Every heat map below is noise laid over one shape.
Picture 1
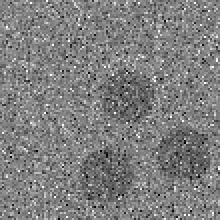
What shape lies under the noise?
three dots
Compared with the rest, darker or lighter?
darker
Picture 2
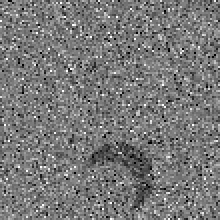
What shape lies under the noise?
crescent
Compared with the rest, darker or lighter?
darker
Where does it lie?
bottom middle
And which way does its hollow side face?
down and left
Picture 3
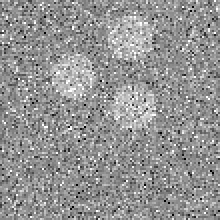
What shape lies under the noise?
three dots
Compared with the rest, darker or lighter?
lighter
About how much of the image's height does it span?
half
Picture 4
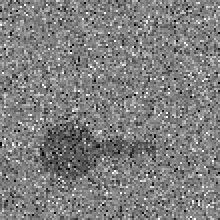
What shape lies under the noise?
lollipop
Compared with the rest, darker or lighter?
darker
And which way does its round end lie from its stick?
left
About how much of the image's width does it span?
half
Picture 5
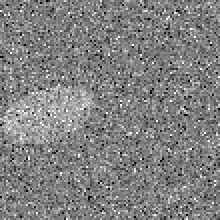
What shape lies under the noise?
ellipse
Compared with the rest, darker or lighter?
lighter
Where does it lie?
middle left
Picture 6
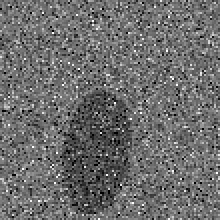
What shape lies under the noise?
ellipse
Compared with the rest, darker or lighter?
darker
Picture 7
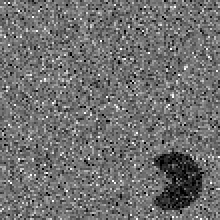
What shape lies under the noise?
disc with a wedge cut out
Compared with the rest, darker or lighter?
darker
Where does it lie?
bottom right
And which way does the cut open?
left
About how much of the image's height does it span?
a quarter
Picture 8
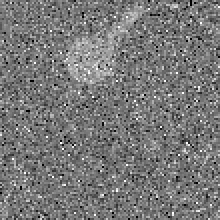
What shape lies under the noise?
lollipop
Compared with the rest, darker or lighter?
lighter
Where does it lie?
top middle
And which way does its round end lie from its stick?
down and left
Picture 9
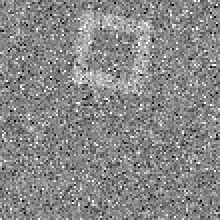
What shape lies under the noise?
square frame
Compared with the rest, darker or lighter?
lighter
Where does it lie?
top middle
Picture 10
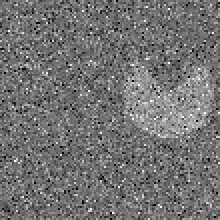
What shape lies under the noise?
disc with a wedge cut out
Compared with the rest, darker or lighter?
lighter
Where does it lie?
middle right
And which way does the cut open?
up
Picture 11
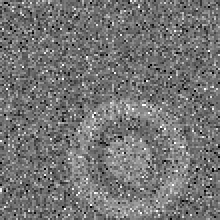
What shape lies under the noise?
bullseye
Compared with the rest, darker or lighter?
lighter
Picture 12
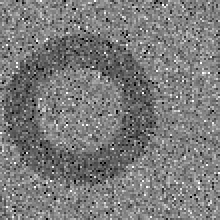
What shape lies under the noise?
ring
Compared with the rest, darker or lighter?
darker
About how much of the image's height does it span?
two thirds
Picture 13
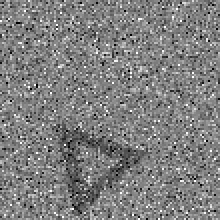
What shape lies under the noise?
triangle frame
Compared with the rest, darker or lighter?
darker
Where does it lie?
bottom middle
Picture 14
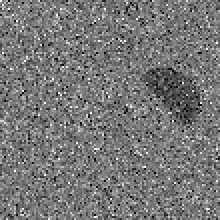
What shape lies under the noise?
half disc
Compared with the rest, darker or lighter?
darker
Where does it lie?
middle right
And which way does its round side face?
up and right
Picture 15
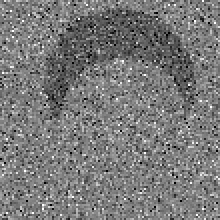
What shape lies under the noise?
crescent
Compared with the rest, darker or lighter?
darker
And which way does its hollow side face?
down
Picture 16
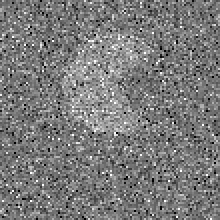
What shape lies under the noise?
disc with a wedge cut out
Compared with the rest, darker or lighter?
lighter
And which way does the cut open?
right
